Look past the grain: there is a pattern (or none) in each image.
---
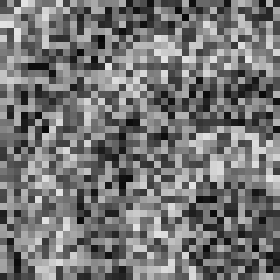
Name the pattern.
rings round one point
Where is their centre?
bottom right
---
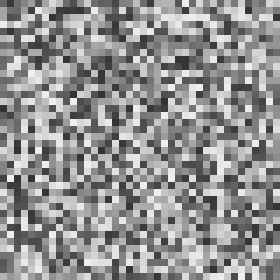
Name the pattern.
only noise
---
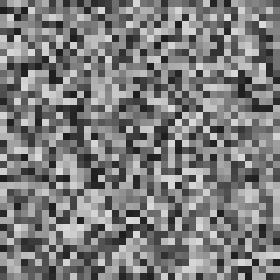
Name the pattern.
only noise
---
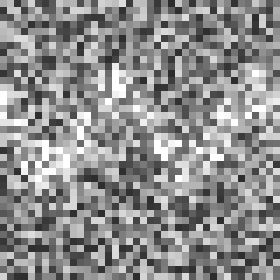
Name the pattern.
a wavy band
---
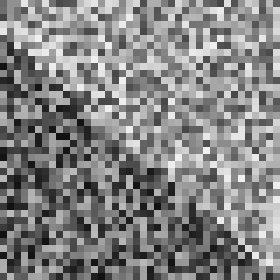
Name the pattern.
a sharp edge
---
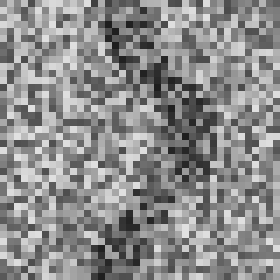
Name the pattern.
a wavy band
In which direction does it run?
top to bottom
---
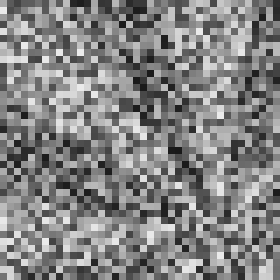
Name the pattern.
spokes from one point
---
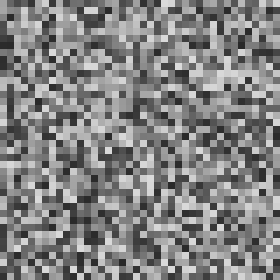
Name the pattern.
only noise
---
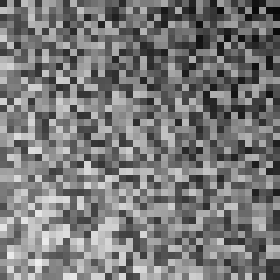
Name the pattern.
a smooth slope
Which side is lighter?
bottom left
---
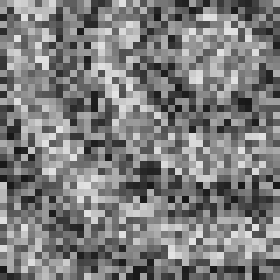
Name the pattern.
rings round one point
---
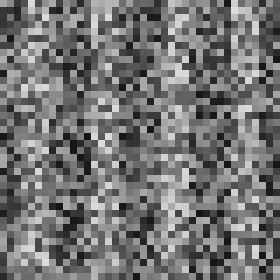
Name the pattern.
vertical stripes
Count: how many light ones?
4
